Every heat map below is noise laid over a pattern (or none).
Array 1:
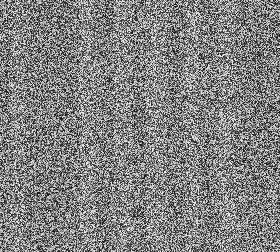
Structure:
bands of columns
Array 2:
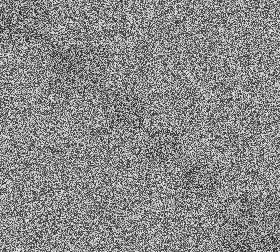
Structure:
blocks along the diagonal
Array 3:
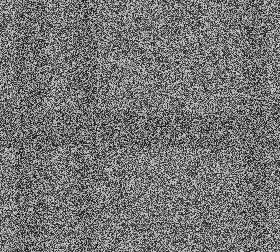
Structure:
bands of rows crossing bands of columns
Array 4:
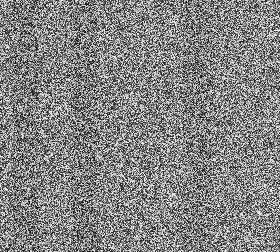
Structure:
bands of columns
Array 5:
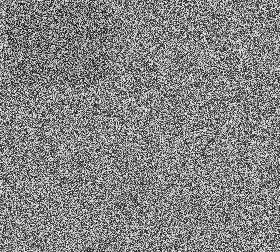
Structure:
one block
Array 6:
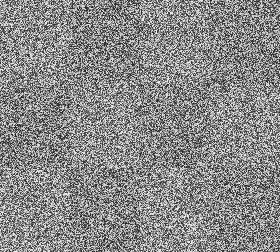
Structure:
a checkerboard
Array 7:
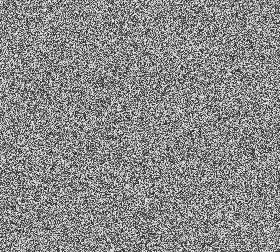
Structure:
only noise
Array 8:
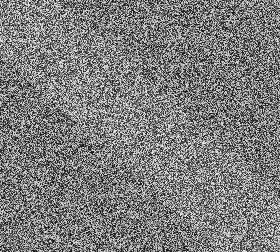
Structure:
a diagonal band
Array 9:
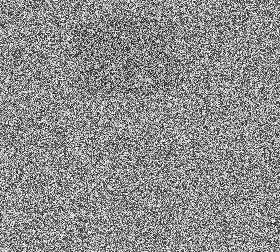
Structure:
one block
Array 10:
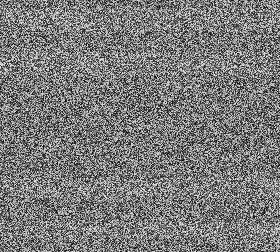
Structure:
bands of rows
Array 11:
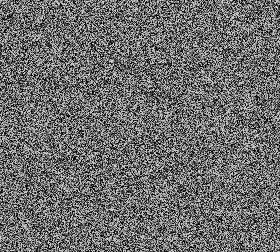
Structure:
only noise
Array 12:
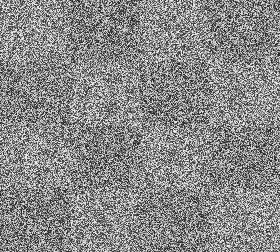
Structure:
a checkerboard
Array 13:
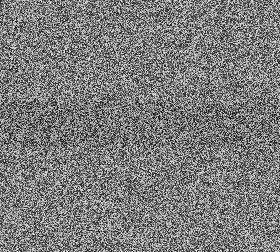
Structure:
one band of rows
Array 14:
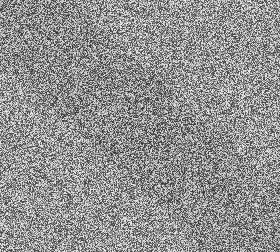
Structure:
a diagonal band
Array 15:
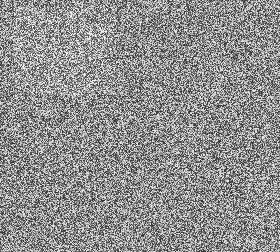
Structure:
one block
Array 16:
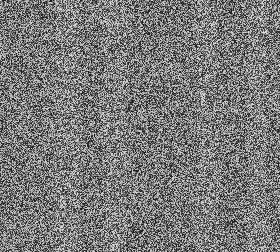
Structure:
bands of columns
